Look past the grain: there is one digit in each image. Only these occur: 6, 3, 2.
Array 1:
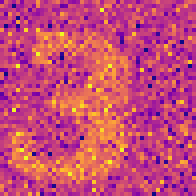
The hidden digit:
3
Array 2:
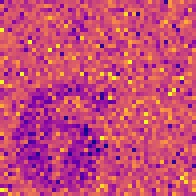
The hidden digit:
6
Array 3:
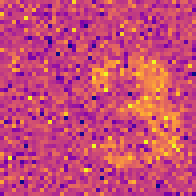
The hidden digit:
3
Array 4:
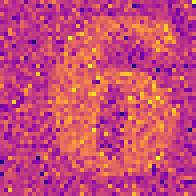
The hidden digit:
6
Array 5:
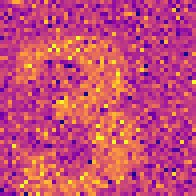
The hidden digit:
3
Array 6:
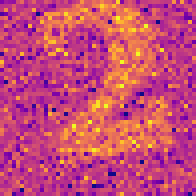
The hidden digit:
2
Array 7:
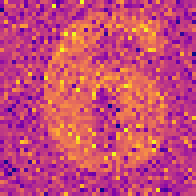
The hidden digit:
6
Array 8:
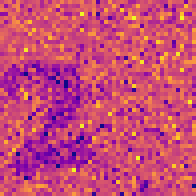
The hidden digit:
2
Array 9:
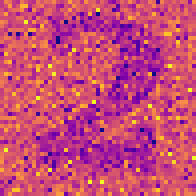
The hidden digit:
2
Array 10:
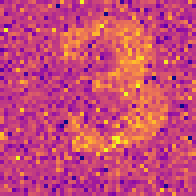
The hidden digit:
3
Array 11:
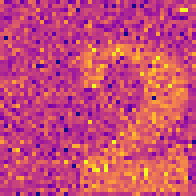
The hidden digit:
2
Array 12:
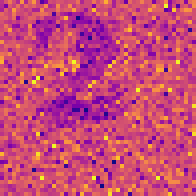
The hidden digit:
2
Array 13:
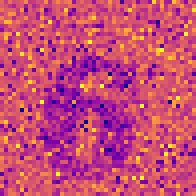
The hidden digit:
6
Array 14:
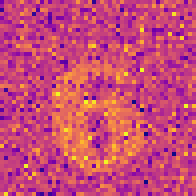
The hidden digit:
6
